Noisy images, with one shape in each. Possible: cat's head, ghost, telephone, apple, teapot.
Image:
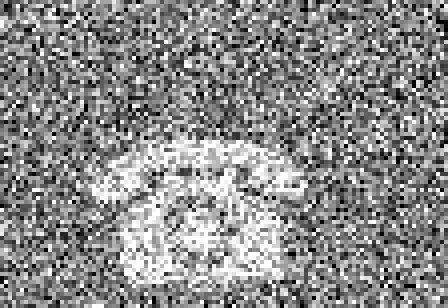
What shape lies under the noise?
telephone
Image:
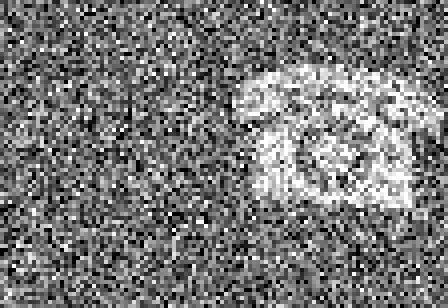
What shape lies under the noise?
telephone
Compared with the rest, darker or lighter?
lighter
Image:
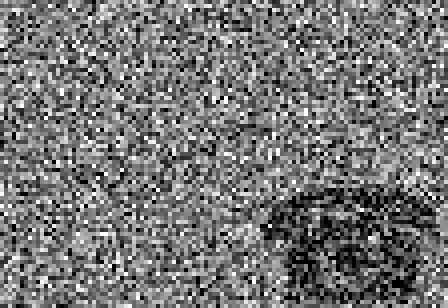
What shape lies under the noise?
telephone
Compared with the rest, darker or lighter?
darker
